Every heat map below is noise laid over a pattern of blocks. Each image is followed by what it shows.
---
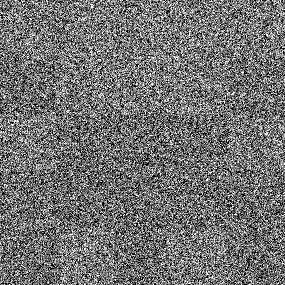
left and right mirror each other
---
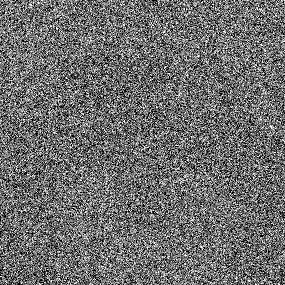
left and right mirror each other
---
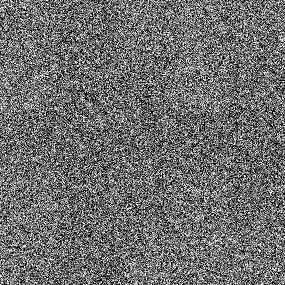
top and bottom mirror each other
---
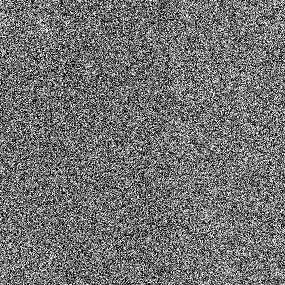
top and bottom mirror each other
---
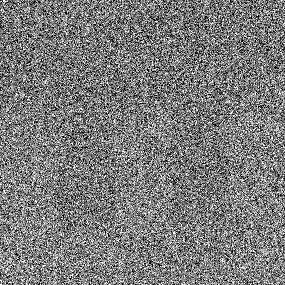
left and right mirror each other
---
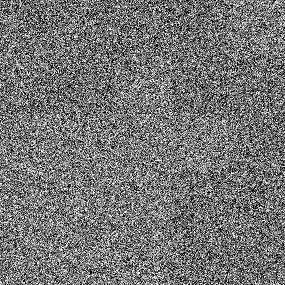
mirrored about the diagonal from the bottom left
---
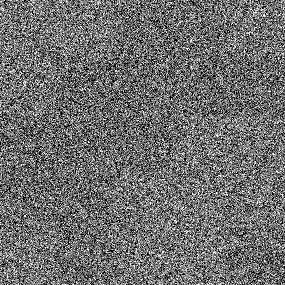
mirrored about the diagonal from the top left
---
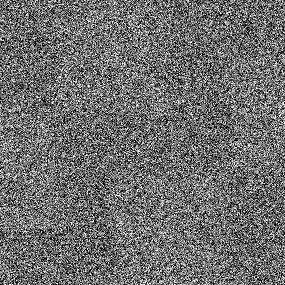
the same after a half turn
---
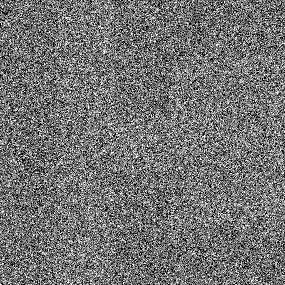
top and bottom mirror each other
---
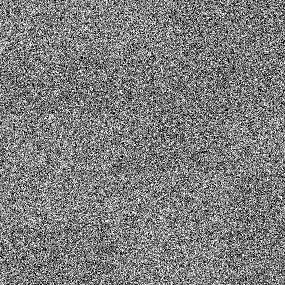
no symmetry
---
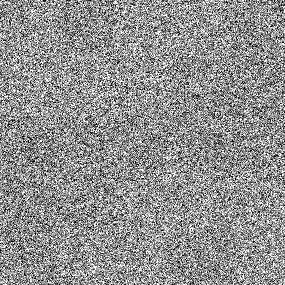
the same after a half turn
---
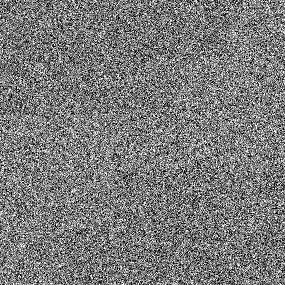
the same after a half turn
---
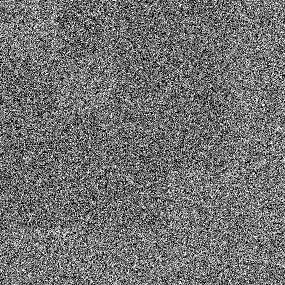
mirrored about the diagonal from the top left
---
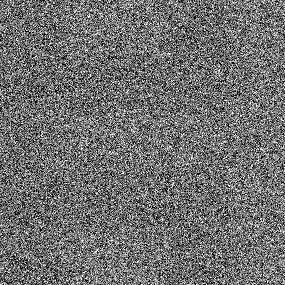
top and bottom mirror each other
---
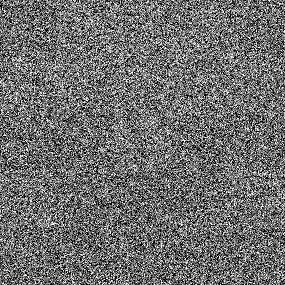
left and right mirror each other
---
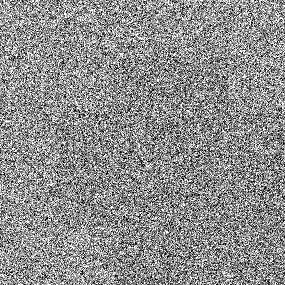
mirrored about the diagonal from the top left
